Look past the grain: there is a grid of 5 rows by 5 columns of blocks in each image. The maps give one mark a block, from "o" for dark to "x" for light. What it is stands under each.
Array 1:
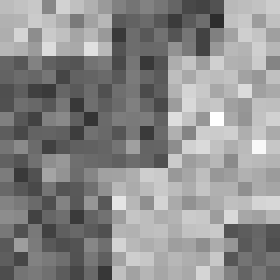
x x o o x
o o o x x
o o o x x
o o x x x
o o x x o
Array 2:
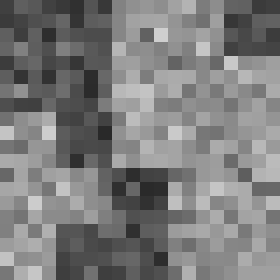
o o x x o
o o x x x
x o x x x
x x o x x
x o o x x
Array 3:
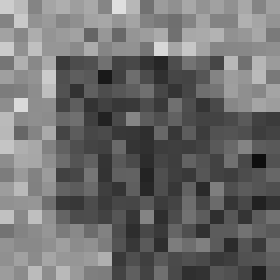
x x x x x
x o o o x
x o o o o
x o o o o
x x o o o
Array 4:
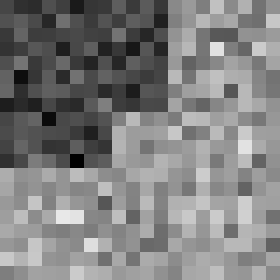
o o o x x
o o o x x
o o x x x
x x x x x
x x x x x
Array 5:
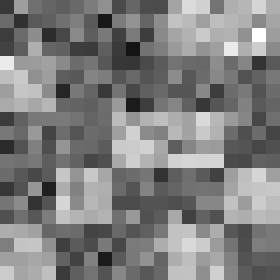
o o o x x
x o o o o
o o x x o
o x o o x
x o o x o
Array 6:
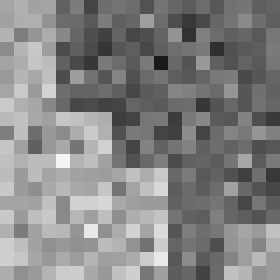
x o o o o
x o o o o
x x o o o
x x x o o
x x x o x
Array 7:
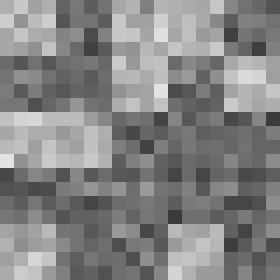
x o x x o
o o x o x
x x o o o
o o o o o
x o o x o
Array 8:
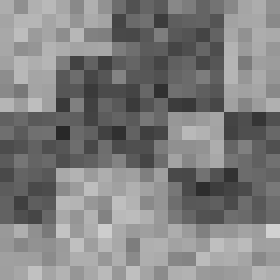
x x o o x
x o o o x
o o o x o
o x x o o
x x x x x
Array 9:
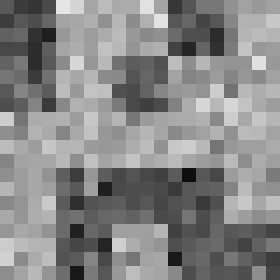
o x x o x
o x o x x
x x x x x
x o o o x
x o x o o
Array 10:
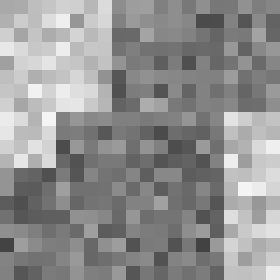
x x o o o
x x o o o
x o o o x
o o o o x
o o o o x
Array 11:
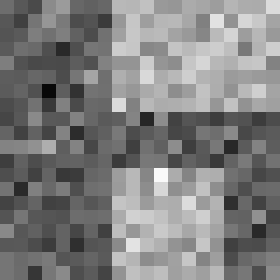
o o x x x
o o x x x
o o o o o
o o x x o
o o x x o
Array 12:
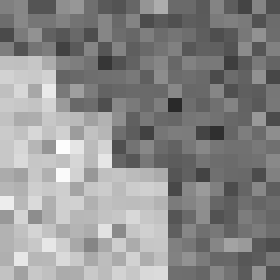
o o o o o
x o o o o
x x o o o
x x x o o
x x x o o
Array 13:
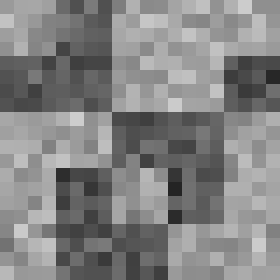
x o x x x
o o x x o
x x o o x
x o x o x
x o o x x
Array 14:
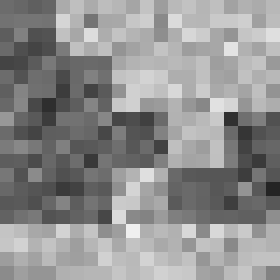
o x x x x
o o x x x
o o o x o
o o x o o
x x x x x
